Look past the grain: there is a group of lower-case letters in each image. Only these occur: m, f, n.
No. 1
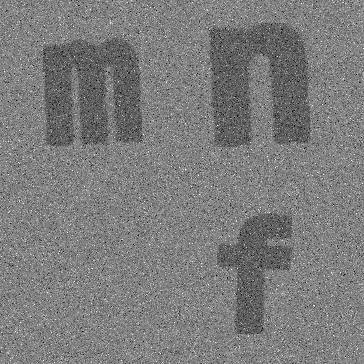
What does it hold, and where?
top left: m; top right: n; bottom right: f
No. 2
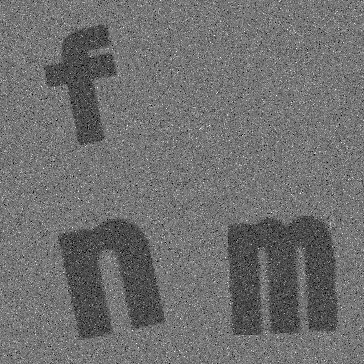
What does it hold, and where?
top left: f; bottom left: n; bottom right: m
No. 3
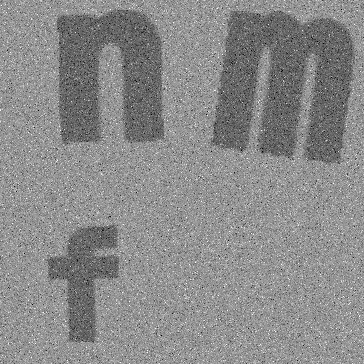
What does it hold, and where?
top left: n; top right: m; bottom left: f
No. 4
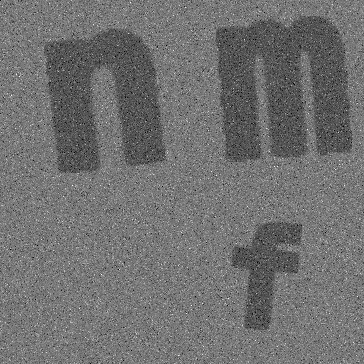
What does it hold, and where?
top left: n; top right: m; bottom right: f
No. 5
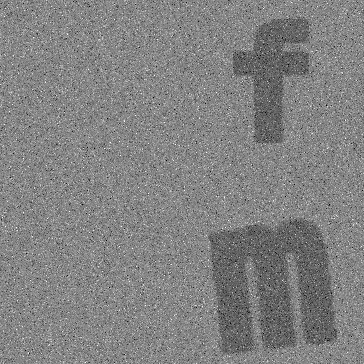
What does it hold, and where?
top right: f; bottom right: m
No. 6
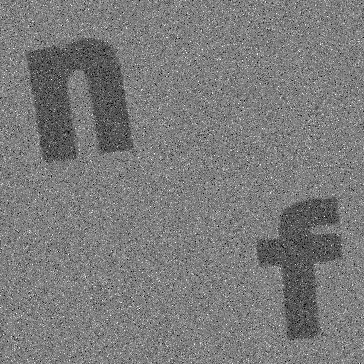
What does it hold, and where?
top left: n; bottom right: f
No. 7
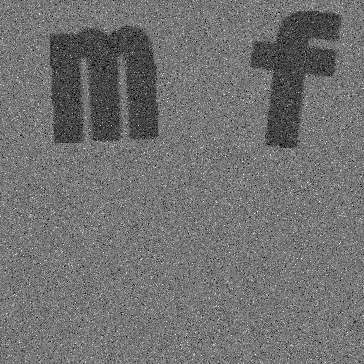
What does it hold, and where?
top left: m; top right: f
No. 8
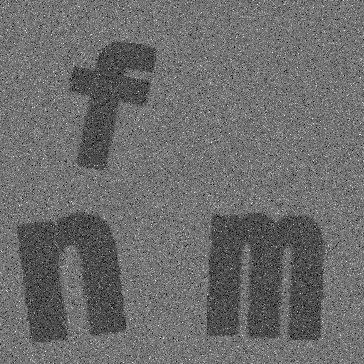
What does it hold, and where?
top left: f; bottom left: n; bottom right: m
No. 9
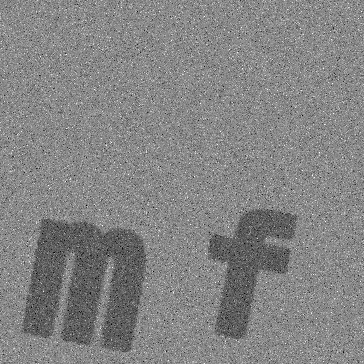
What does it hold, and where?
bottom left: m; bottom right: f
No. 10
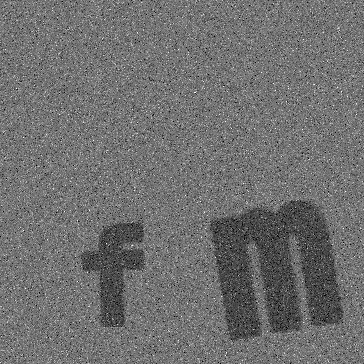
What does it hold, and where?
bottom left: f; bottom right: m
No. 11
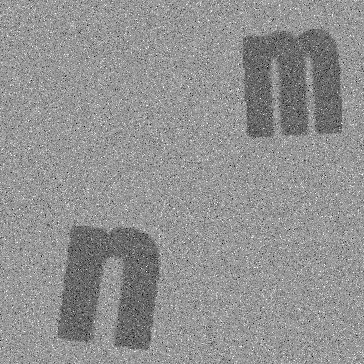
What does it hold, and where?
top right: m; bottom left: n
